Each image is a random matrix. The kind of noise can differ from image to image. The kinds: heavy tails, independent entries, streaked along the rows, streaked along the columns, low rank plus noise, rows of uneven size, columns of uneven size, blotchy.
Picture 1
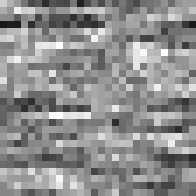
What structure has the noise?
streaked along the rows
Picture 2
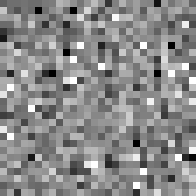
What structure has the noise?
heavy tails
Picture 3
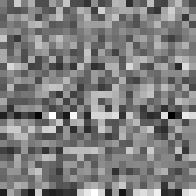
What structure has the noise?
rows of uneven size
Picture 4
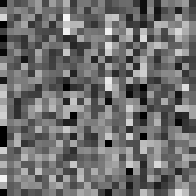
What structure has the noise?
columns of uneven size
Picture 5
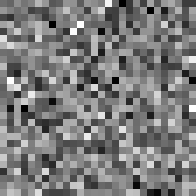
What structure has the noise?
independent entries
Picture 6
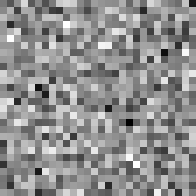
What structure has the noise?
independent entries
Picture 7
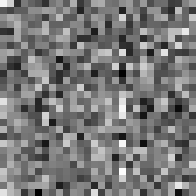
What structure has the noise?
low rank plus noise
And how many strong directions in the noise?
one
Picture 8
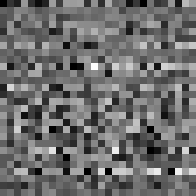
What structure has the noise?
rows of uneven size
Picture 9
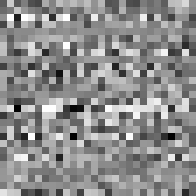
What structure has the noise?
rows of uneven size
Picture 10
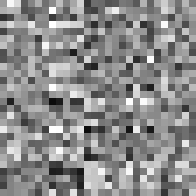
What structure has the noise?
low rank plus noise
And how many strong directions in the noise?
one
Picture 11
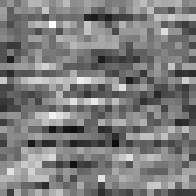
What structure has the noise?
streaked along the rows
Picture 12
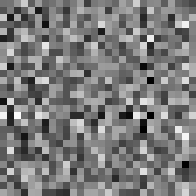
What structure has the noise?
low rank plus noise
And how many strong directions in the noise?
three or four
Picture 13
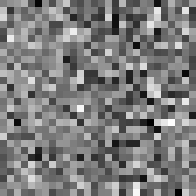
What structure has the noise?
low rank plus noise
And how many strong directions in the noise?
five to eight
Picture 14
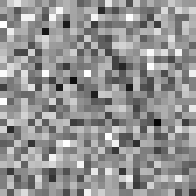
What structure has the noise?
independent entries
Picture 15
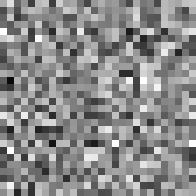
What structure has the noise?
low rank plus noise
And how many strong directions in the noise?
two
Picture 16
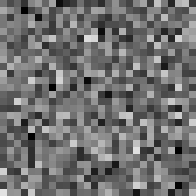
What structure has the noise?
independent entries
